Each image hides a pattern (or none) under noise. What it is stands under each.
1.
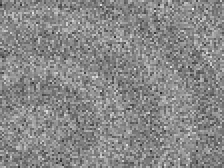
rings round one point
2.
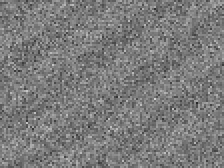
diagonal stripes
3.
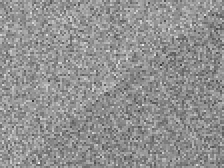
a sharp edge
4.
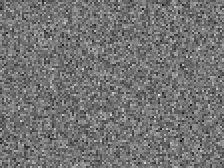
only noise
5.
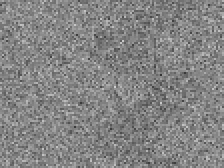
a wavy band
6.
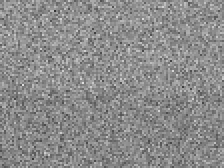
a sharp edge
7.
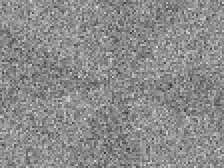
spokes from one point
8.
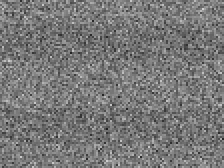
horizontal stripes
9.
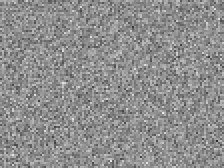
only noise
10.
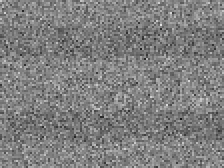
horizontal stripes
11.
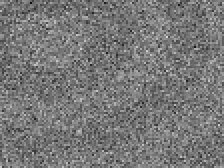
rings round one point
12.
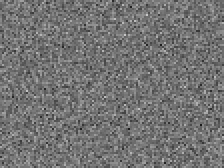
only noise
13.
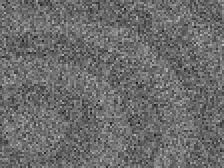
rings round one point
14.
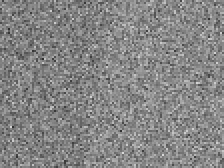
a sharp edge
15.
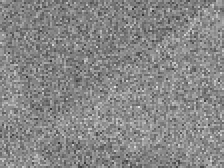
spokes from one point
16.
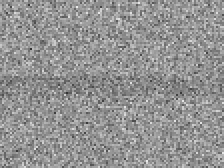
one horizontal stripe
